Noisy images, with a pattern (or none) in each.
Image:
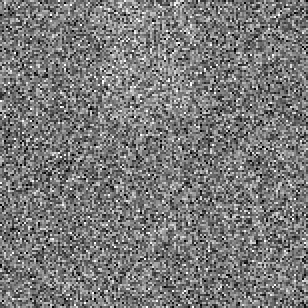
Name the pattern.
one block
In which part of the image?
top middle
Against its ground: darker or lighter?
lighter
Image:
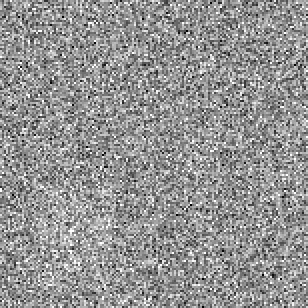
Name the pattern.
one block
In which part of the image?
bottom left
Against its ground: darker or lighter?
lighter
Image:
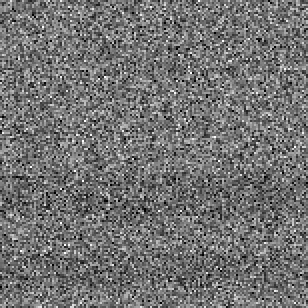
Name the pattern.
bands of rows
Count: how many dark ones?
2
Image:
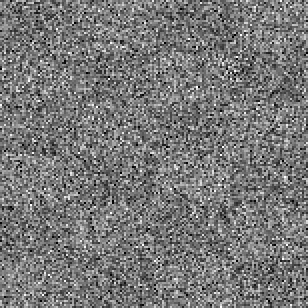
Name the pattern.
a checkerboard
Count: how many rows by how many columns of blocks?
6 by 4
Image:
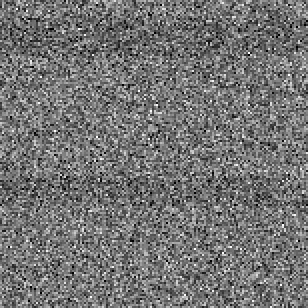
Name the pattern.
bands of rows
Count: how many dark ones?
2
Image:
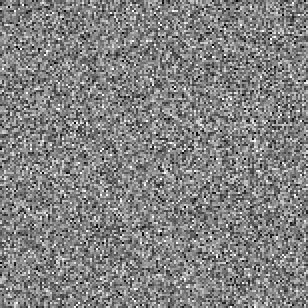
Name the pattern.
only noise
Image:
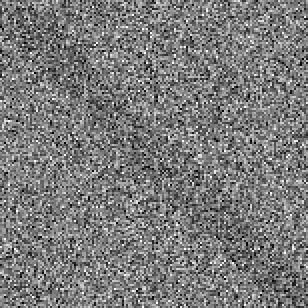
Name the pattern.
a diagonal band
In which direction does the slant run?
top left to bottom right
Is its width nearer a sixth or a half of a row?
a sixth
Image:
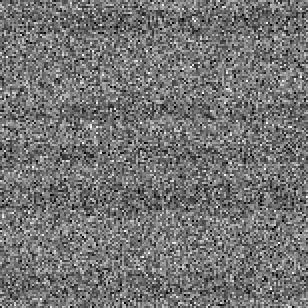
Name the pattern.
bands of rows
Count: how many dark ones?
5
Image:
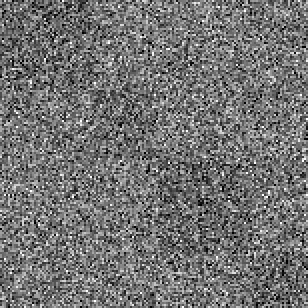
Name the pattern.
blocks along the diagonal
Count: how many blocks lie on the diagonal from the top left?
4
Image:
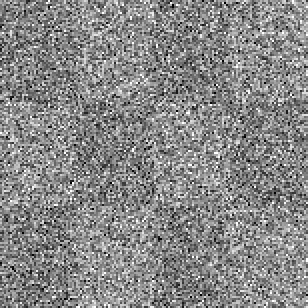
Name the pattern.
a checkerboard
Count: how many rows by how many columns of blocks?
3 by 4
